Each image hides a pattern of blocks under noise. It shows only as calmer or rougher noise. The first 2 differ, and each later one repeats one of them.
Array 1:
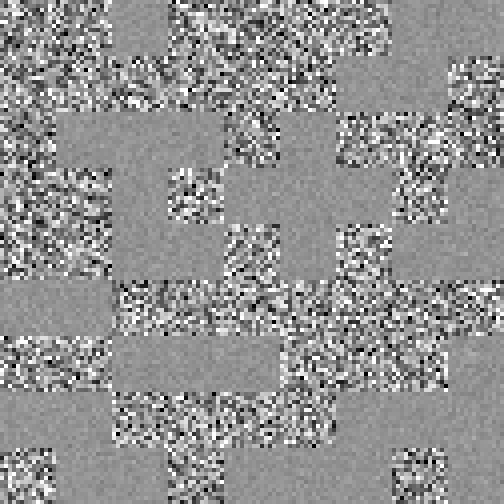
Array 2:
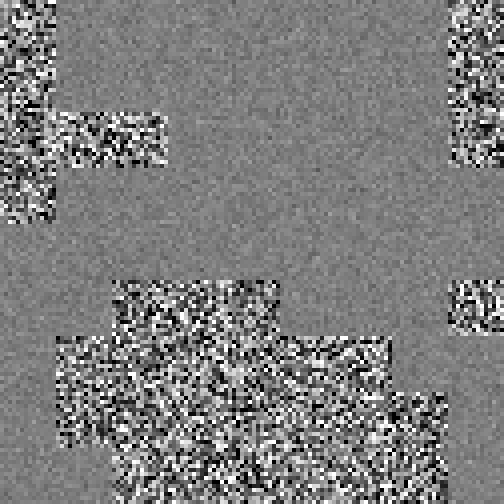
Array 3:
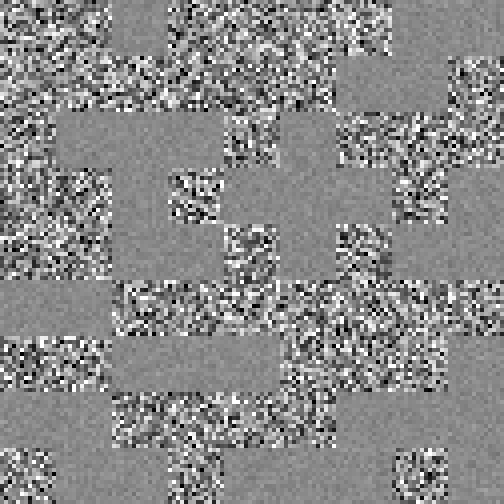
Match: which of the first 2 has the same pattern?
1
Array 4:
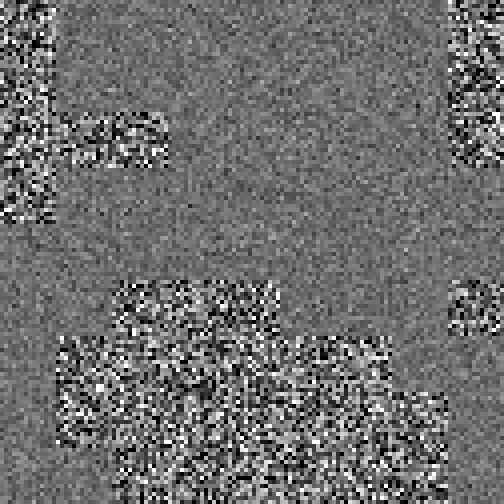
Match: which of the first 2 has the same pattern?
2
